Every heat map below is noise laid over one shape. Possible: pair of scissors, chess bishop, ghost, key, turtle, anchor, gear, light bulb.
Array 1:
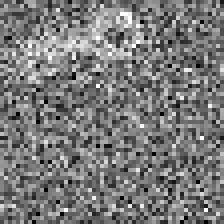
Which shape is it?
key
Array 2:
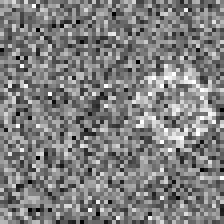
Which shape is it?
gear
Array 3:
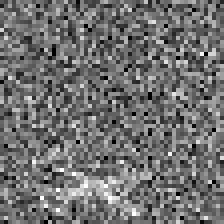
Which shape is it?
pair of scissors
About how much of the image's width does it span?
half
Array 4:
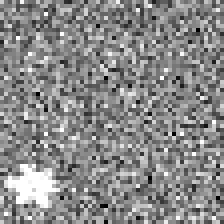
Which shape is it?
turtle
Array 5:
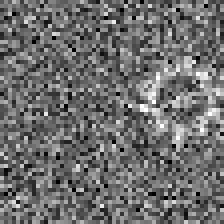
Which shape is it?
gear
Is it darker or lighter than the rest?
lighter
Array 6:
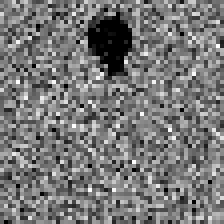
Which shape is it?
light bulb
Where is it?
top middle
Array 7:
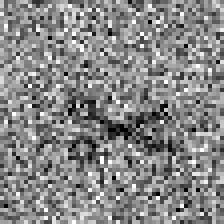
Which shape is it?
pair of scissors
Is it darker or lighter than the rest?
darker
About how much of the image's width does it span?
half
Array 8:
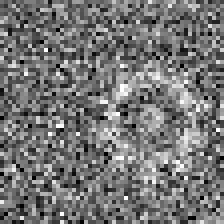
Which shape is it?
gear
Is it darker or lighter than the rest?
lighter
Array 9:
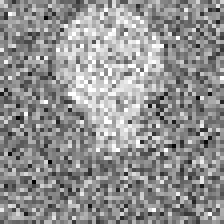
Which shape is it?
light bulb
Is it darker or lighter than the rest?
lighter
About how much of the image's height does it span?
two thirds
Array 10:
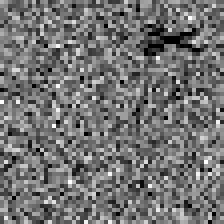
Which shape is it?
pair of scissors
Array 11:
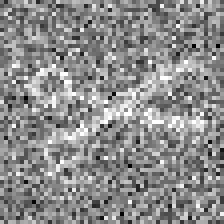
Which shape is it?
pair of scissors
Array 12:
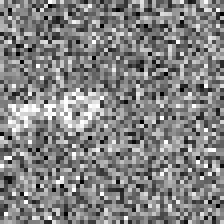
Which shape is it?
key
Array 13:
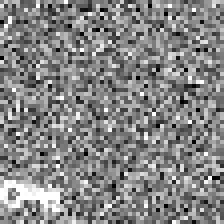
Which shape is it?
key
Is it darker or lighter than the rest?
lighter
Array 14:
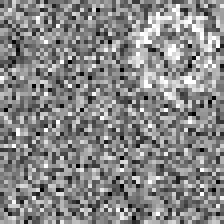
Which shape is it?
gear
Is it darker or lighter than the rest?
lighter
